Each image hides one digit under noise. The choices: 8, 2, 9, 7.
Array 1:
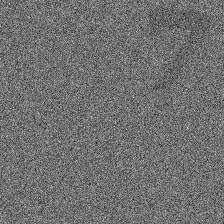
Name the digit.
7
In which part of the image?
top right
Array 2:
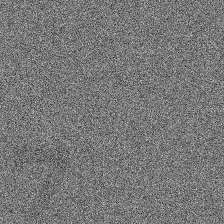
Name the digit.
7
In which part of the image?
bottom left
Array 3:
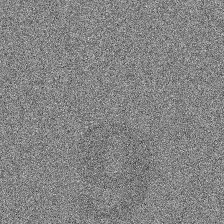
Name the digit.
9
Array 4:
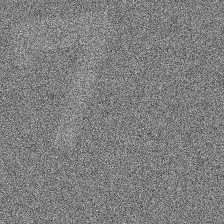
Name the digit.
7
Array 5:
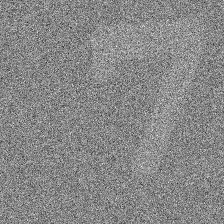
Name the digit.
7
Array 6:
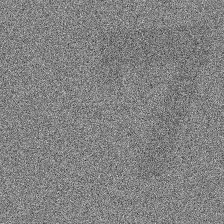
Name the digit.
7
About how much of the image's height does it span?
two thirds
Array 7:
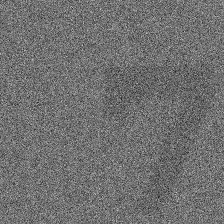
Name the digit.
7
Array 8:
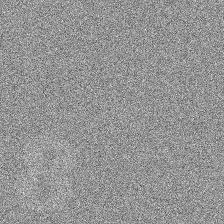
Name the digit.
8
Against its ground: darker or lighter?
lighter
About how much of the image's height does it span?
a third
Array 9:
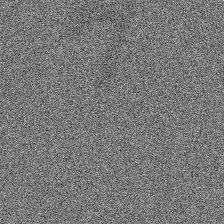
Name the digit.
7
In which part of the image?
top middle
